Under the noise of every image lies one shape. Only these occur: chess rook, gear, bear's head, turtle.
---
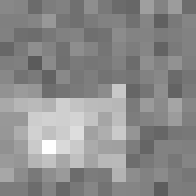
chess rook
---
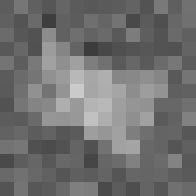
chess rook
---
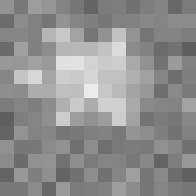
turtle
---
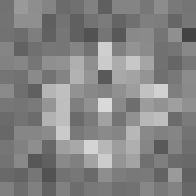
gear
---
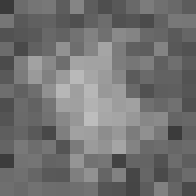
chess rook
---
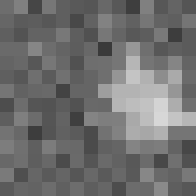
turtle
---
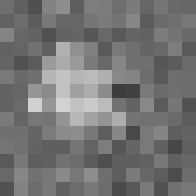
turtle
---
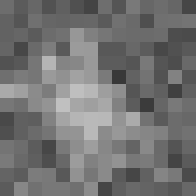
chess rook
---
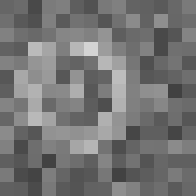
gear
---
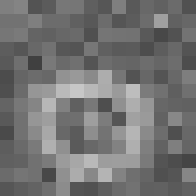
gear
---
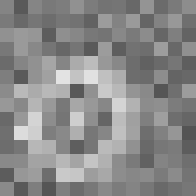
gear
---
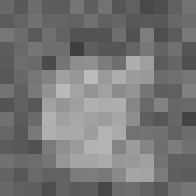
bear's head
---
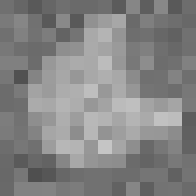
bear's head
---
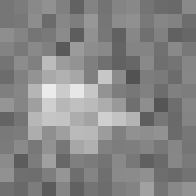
turtle
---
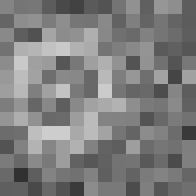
gear
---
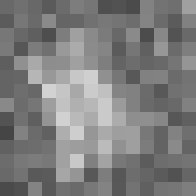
chess rook
